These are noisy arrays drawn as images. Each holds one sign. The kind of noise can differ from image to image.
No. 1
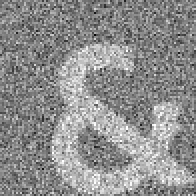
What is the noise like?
low rank plus noise
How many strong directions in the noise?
one
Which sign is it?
ampersand
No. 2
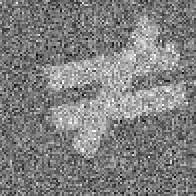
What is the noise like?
low rank plus noise
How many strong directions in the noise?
five to eight
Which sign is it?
not-equal sign
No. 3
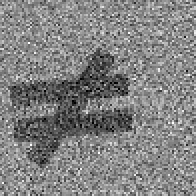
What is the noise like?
low rank plus noise
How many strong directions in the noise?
three or four
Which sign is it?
not-equal sign
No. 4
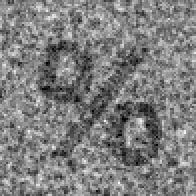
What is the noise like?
blotchy
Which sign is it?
percent sign
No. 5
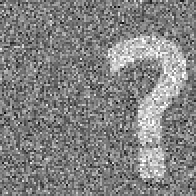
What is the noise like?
independent entries
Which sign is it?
question mark
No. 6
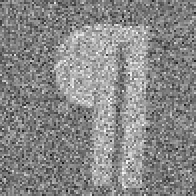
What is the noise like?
independent entries
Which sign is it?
pilcrow
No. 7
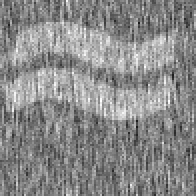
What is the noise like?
streaked along the columns
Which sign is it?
approximately sign
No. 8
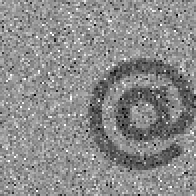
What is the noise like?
heavy tails
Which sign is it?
at sign
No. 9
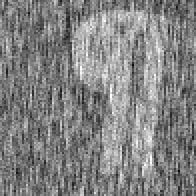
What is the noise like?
streaked along the columns
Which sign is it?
pilcrow
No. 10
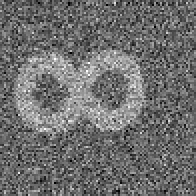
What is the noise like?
low rank plus noise
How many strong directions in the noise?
two
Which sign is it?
infinity sign
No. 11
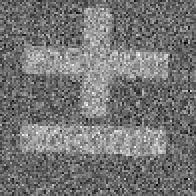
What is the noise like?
low rank plus noise
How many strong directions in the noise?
three or four
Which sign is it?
plus-minus sign
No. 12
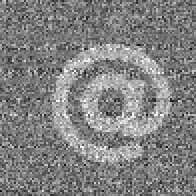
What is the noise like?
rows of uneven size
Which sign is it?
at sign
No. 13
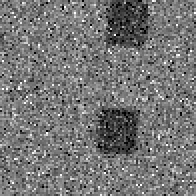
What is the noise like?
heavy tails
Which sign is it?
colon
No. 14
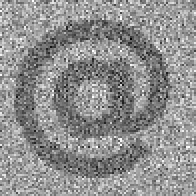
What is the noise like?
low rank plus noise
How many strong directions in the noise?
three or four
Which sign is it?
at sign
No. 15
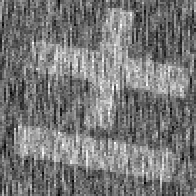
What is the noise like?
streaked along the columns
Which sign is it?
plus-minus sign
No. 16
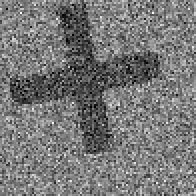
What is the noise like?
independent entries
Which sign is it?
plus sign
